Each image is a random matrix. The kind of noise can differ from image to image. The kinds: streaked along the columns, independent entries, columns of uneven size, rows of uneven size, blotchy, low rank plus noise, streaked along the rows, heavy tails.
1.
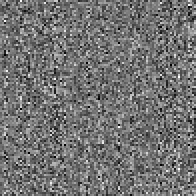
columns of uneven size
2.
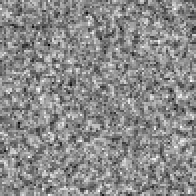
blotchy
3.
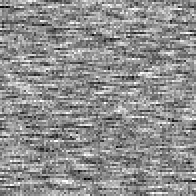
streaked along the rows
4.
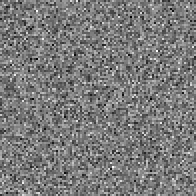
independent entries
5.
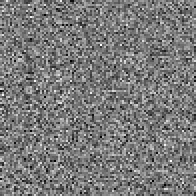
low rank plus noise
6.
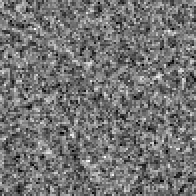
blotchy
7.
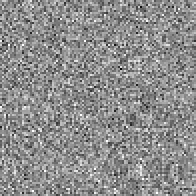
low rank plus noise
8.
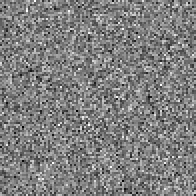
independent entries
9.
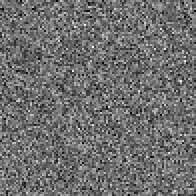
independent entries
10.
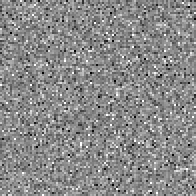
heavy tails
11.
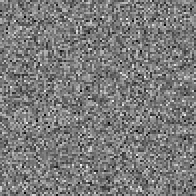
low rank plus noise
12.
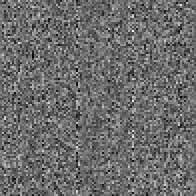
columns of uneven size
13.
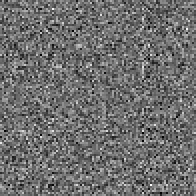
low rank plus noise
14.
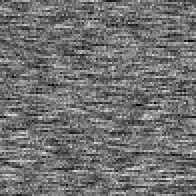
streaked along the rows
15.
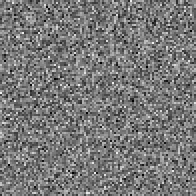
independent entries
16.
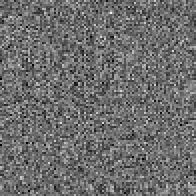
low rank plus noise
